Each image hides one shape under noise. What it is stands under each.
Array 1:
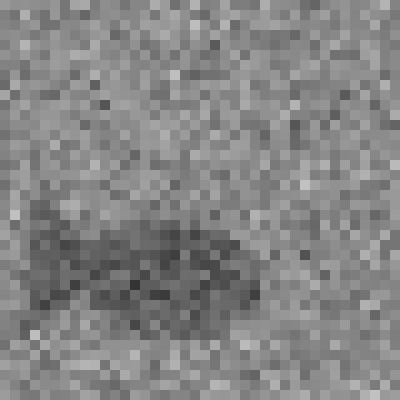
dark fish
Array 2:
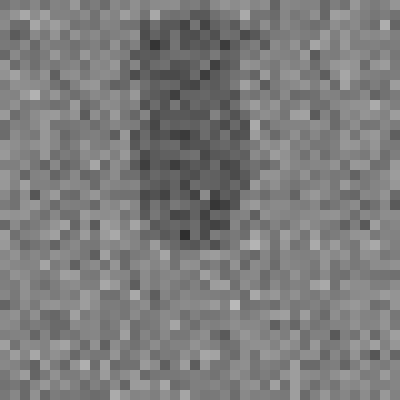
dark footprint
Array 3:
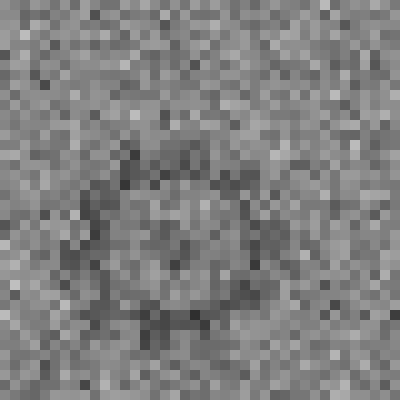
dark gear
